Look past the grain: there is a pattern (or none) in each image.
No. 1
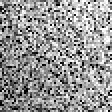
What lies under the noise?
a smooth slope
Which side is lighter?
top right
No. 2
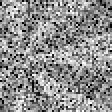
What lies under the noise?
spokes from one point
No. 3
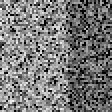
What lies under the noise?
a sharp edge
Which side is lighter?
left
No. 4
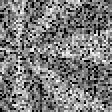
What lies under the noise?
spokes from one point
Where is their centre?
middle left
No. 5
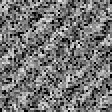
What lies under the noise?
diagonal stripes
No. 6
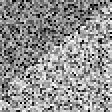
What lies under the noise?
a sharp edge
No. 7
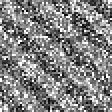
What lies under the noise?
diagonal stripes
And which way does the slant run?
top left to bottom right
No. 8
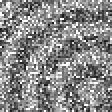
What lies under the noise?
rings round one point
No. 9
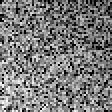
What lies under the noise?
a smooth slope
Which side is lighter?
bottom left
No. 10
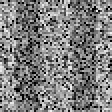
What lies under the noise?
vertical stripes
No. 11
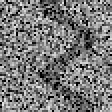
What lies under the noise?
a wavy band
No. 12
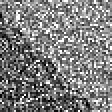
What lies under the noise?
a sharp edge
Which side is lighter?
top right
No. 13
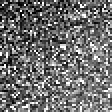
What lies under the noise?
a smooth slope
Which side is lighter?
bottom right
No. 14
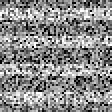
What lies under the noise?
horizontal stripes
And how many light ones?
4
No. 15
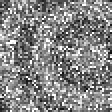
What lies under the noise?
rings round one point
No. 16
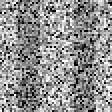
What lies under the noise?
vertical stripes
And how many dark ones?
2
